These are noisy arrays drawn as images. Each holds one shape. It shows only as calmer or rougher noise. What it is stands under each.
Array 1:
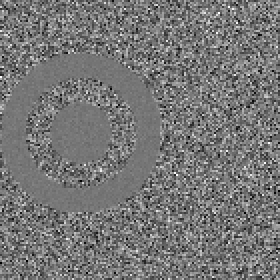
bullseye
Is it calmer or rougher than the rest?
calmer
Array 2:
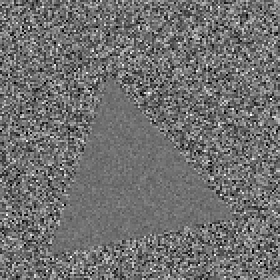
triangle
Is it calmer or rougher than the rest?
calmer
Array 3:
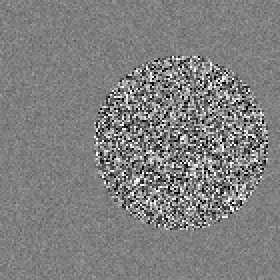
disc
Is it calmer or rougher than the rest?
rougher
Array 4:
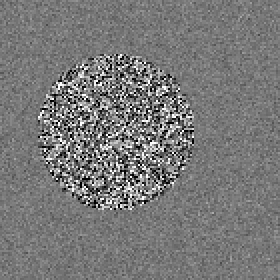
disc
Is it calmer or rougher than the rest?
rougher
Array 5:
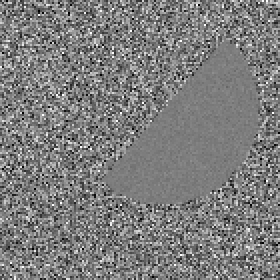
half disc
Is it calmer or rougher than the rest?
calmer
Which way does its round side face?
down and right
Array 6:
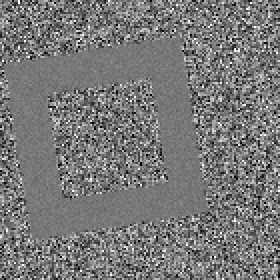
square frame
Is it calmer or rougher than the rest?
calmer
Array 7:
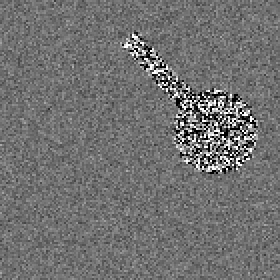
lollipop
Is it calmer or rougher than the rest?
rougher
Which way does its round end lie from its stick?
down and right
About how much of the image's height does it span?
half
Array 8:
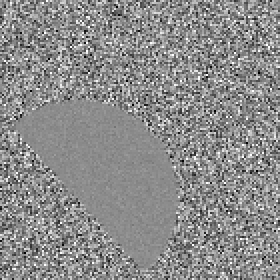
half disc
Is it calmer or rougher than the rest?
calmer
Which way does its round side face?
up and right
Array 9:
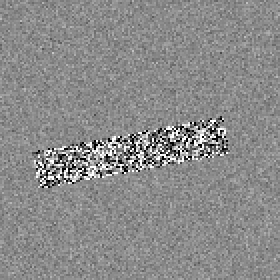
bar
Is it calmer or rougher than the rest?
rougher
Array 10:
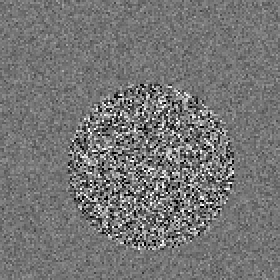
disc
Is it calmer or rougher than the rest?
rougher
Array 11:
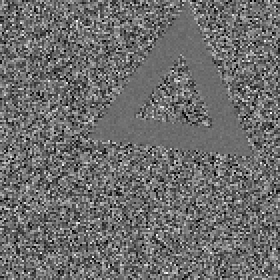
triangle frame
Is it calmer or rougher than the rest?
calmer
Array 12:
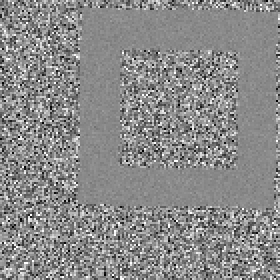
square frame
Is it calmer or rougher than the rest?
calmer
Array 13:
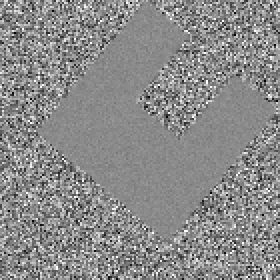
square with a notch
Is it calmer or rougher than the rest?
calmer
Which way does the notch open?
up and right
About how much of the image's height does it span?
nearly all
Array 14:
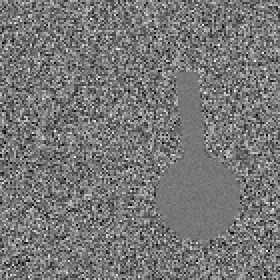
lollipop
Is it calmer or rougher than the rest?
calmer
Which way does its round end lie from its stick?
down
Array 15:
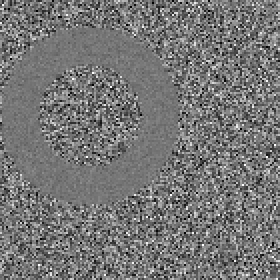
ring
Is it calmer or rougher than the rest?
calmer
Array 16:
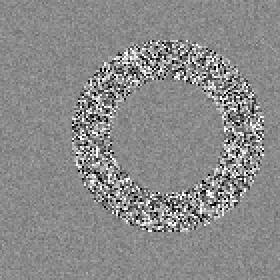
ring
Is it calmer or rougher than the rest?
rougher
